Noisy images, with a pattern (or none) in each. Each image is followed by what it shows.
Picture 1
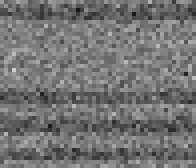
bands of rows
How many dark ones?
4
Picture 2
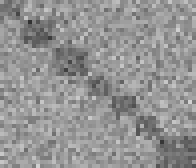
blocks along the diagonal
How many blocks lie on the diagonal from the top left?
7
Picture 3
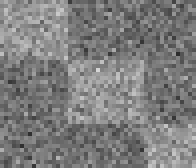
blocks along the diagonal
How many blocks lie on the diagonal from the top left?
3
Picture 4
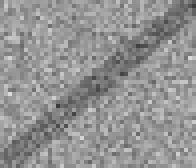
a diagonal band
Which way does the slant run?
bottom left to top right
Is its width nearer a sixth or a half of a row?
a sixth
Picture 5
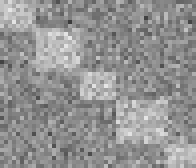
blocks along the diagonal
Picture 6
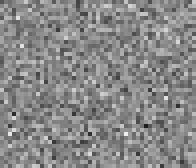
only noise
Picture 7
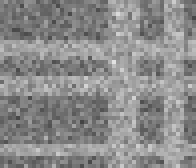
bands of rows crossing bands of columns
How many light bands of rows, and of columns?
3 and 2
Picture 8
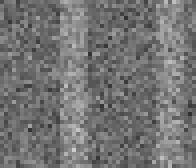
bands of columns
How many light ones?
2
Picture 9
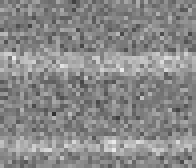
bands of rows
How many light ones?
2
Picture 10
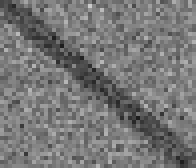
a diagonal band
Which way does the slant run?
top left to bottom right
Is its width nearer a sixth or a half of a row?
a sixth
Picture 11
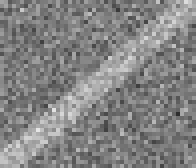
a diagonal band
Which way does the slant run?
bottom left to top right
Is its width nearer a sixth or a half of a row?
a sixth
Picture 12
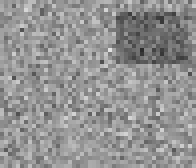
one block
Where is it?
top right
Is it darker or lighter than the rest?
darker
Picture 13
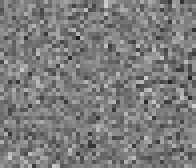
only noise
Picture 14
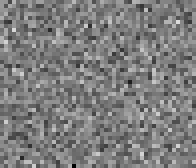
only noise
